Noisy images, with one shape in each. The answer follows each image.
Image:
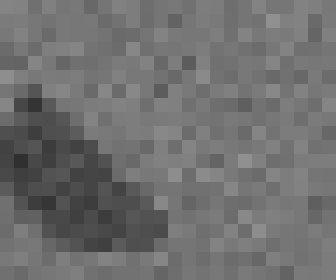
dark half disc
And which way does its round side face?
down and left
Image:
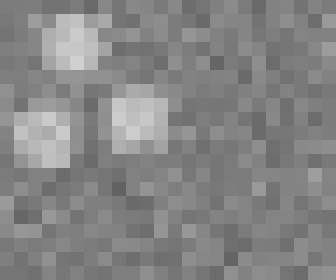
light three dots
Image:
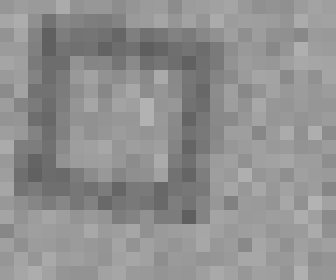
dark square frame
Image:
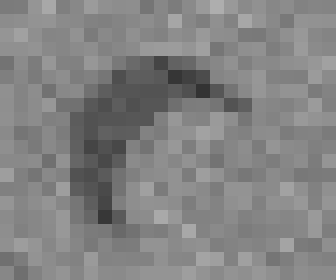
dark crescent
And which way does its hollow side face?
down and right
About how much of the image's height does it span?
two thirds
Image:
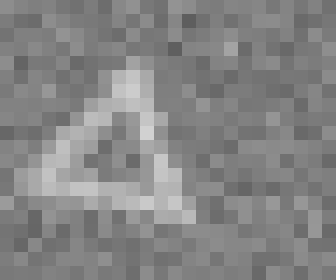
light triangle frame
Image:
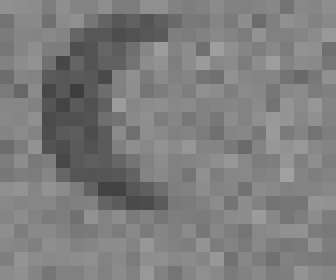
dark crescent
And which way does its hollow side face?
right
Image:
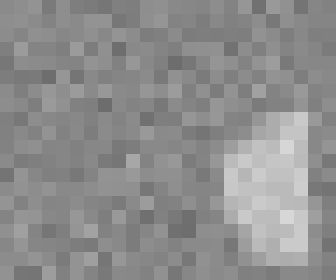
light half disc
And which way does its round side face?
left
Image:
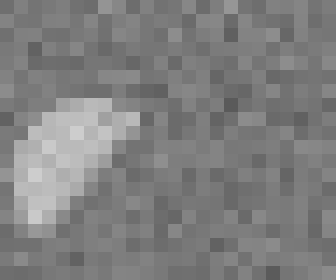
light half disc
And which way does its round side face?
up and left
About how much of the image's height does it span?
half
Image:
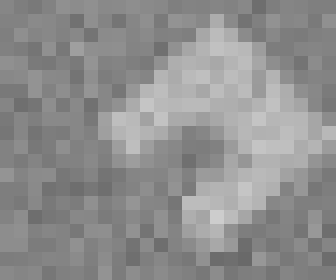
light square with a notch
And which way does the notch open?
down and left
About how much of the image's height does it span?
nearly all
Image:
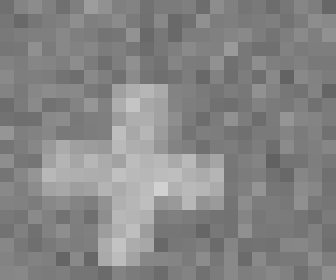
light cross
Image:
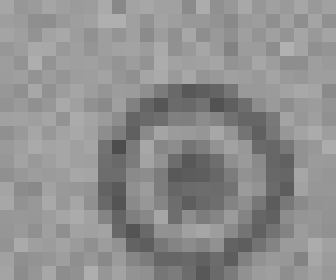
dark bullseye
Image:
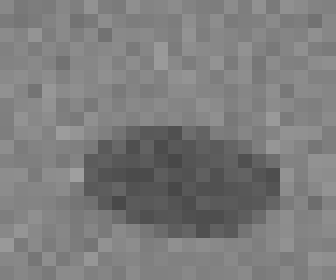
dark ellipse
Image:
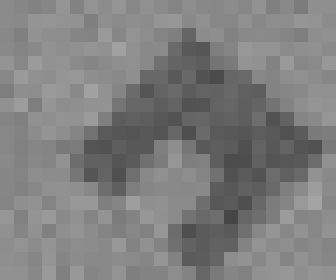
dark square with a notch
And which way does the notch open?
down and left
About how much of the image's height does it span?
nearly all
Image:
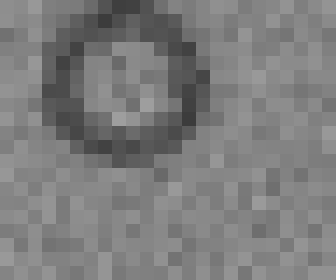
dark ring
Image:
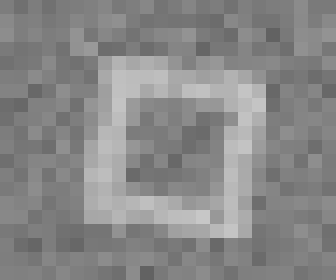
light square frame
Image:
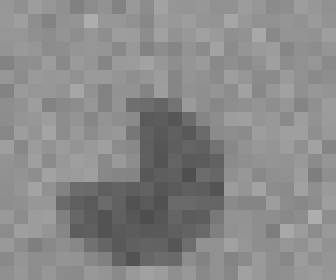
dark disc with a wedge cut out
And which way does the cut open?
up and left
